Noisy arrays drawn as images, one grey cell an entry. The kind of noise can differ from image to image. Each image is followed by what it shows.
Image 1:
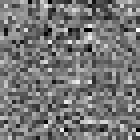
low rank plus noise
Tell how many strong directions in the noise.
three or four
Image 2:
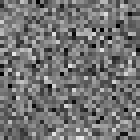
independent entries
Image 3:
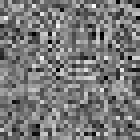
low rank plus noise
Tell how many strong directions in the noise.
two
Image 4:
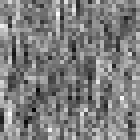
streaked along the columns
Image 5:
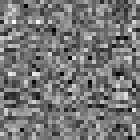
low rank plus noise
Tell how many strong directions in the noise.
one
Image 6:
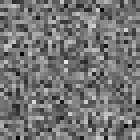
independent entries
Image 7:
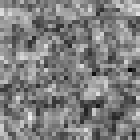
blotchy
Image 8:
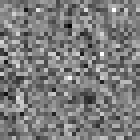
low rank plus noise
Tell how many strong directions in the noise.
five to eight
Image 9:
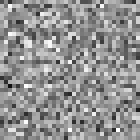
low rank plus noise
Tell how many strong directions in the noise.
two
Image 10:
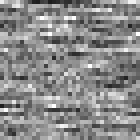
streaked along the rows
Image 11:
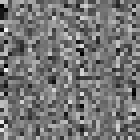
columns of uneven size
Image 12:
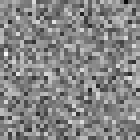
independent entries
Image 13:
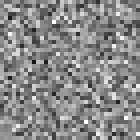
independent entries
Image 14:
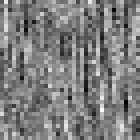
streaked along the columns
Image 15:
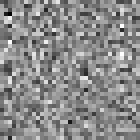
low rank plus noise
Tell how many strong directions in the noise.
two
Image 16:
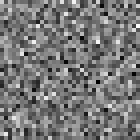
independent entries
